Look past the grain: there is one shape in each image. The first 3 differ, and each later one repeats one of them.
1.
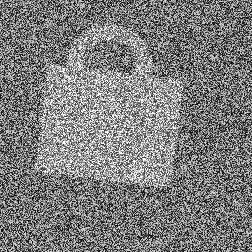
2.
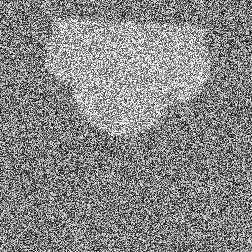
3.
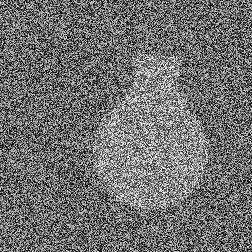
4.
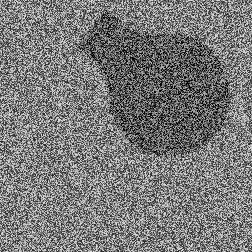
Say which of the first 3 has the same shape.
3
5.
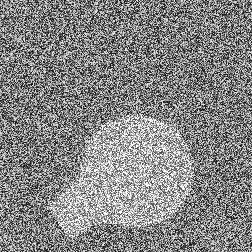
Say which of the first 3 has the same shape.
3
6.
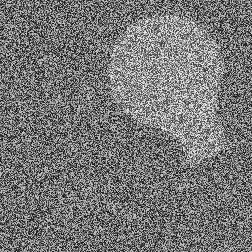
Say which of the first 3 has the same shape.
3
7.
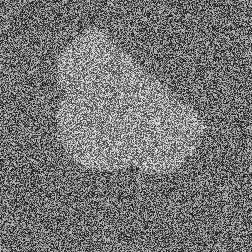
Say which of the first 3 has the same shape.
2
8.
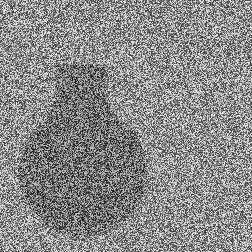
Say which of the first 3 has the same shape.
3
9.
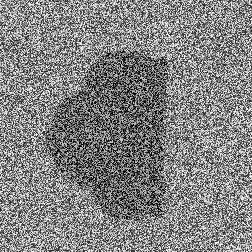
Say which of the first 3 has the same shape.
2
